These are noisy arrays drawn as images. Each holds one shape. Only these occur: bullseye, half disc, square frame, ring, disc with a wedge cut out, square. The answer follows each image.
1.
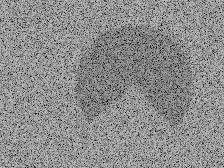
dark disc with a wedge cut out
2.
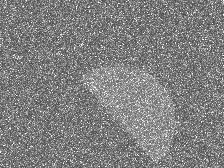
light half disc
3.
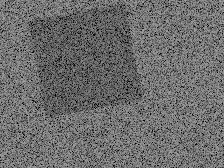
dark square
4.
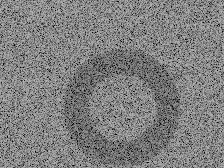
dark ring
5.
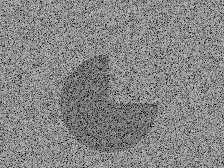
dark disc with a wedge cut out
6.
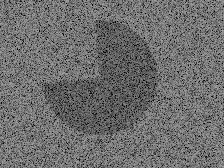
dark disc with a wedge cut out
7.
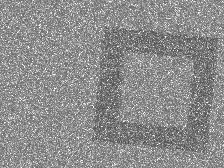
dark square frame
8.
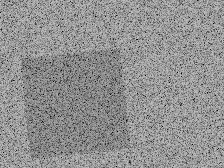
dark square
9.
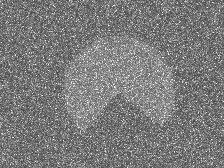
light disc with a wedge cut out
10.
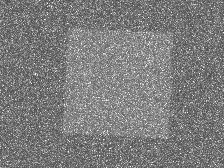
light square
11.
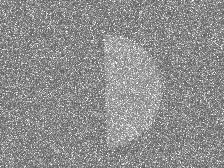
light half disc
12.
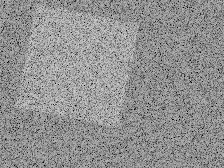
light square
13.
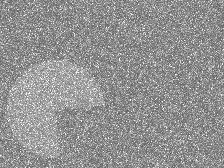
light disc with a wedge cut out
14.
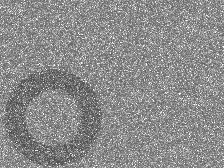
dark ring
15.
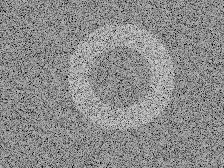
light ring
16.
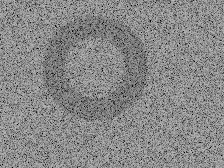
dark ring
